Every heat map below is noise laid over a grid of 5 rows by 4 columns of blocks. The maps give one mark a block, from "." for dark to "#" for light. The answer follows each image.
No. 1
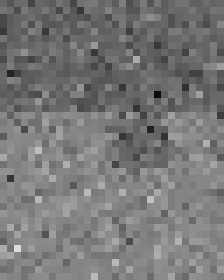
. . . .
. . . .
# # . #
# # # #
# # # #
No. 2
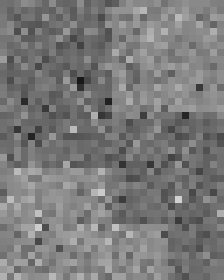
. . # #
. . # #
. . . .
# # . .
# # # .
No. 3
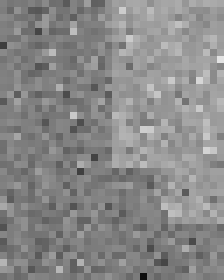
. . # #
. . # #
. . # #
. . . #
. . . .
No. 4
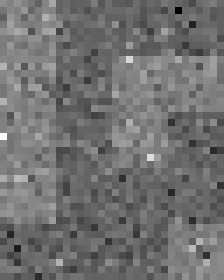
# . . .
# . # #
# . # .
# . . .
. . . #
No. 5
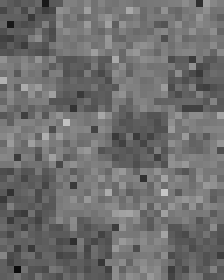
. # # #
# . # .
# # . #
. # # #
. . # .
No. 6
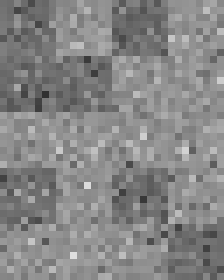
. # . #
. . # #
# # # #
. # . #
# # # .
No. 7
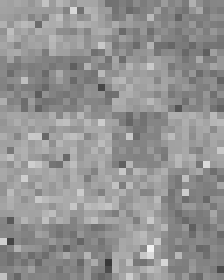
# # . .
. . # .
# # . #
# # # .
. . # .
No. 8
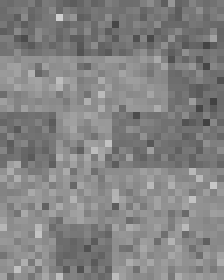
. . . .
# # # .
. # . .
# # # #
# . # #
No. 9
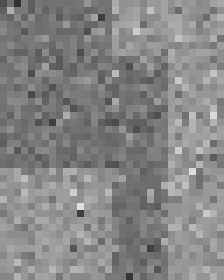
. . # #
. . . #
. . . #
# # . #
# # . #
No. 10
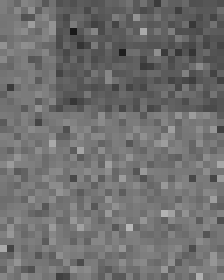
# . . .
# . . .
# # # #
# # # #
# # # #
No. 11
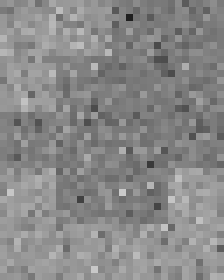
# # . .
# . . .
. . . .
# . . #
# # # #
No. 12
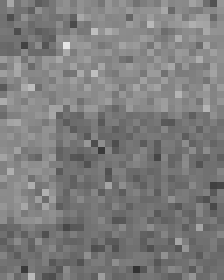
. # # #
# # # #
# . . .
# . . .
. . . .
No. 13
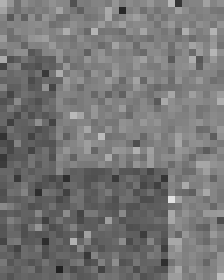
# # # #
. # # #
. # # #
. . . #
. . . #
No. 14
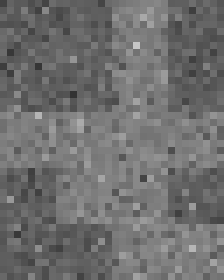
. . # .
. . # .
# # # #
. # # .
. . # #
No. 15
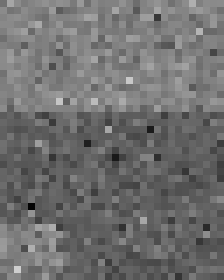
# # # #
# # # #
. . . .
. . . .
# . . .
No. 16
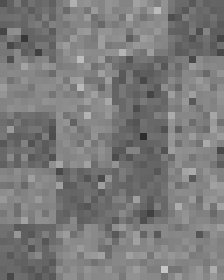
. # # .
# # . #
. # . #
# . . #
. # # #
